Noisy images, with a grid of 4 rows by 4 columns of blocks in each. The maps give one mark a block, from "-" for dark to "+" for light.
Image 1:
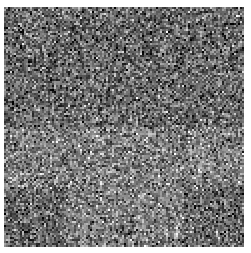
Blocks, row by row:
----
----
++++
-++-
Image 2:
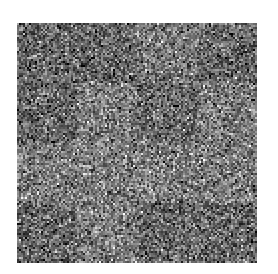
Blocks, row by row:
--+-
-+-+
++++
-+--
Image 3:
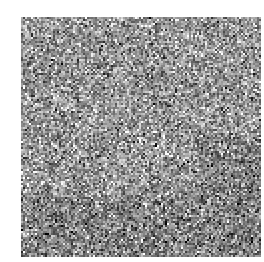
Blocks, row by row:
++++
++++
+++-
----
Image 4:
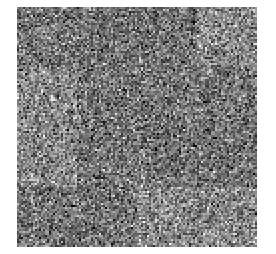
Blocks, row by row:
---+
+---
+---
--++
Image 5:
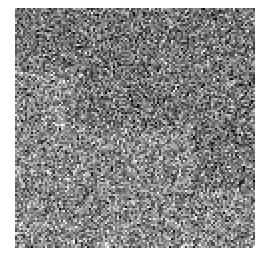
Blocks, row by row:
----
+---
+++-
++++
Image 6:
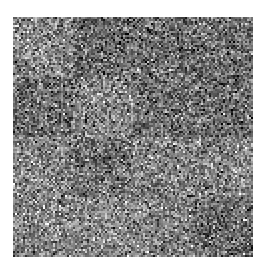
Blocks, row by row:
+---
-+--
+-++
+++-
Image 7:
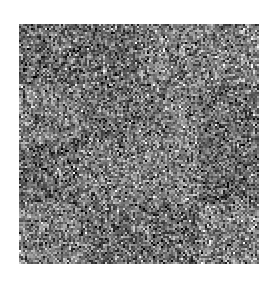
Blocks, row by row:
--++
+-+-
-++-
+--+
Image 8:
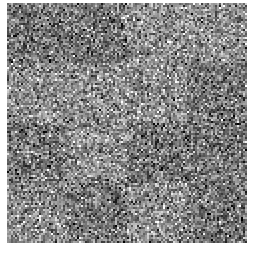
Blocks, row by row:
--++
+++-
-+--
+-+-
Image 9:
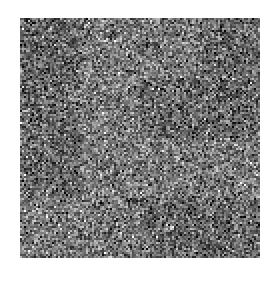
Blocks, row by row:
-++-
-+--
-+++
++--
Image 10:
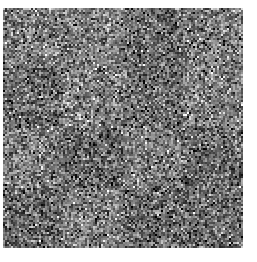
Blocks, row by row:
++-+
-+-+
+-+-
-+--
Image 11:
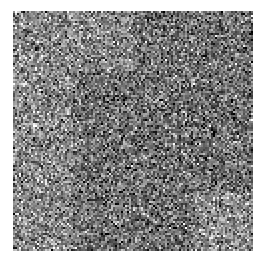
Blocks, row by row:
++--
+---
+---
+--+
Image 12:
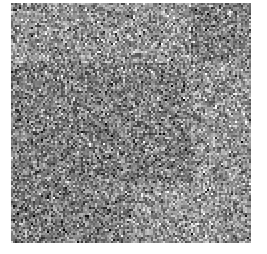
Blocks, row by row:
+++-
---+
---+
--++
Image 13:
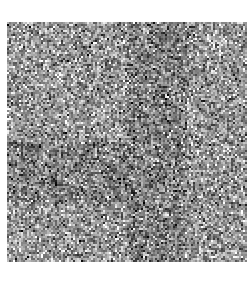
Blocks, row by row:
++-+
++-+
---+
++-+
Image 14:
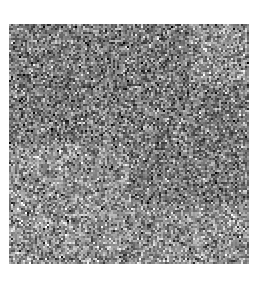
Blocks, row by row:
---+
----
++--
++++
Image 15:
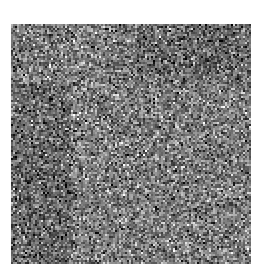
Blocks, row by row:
++--
-+++
-+++
-+++
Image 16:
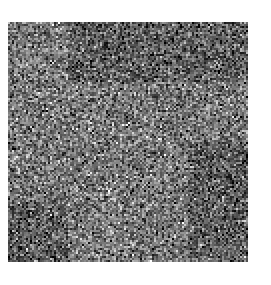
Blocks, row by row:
+---
++++
+++-
-++-
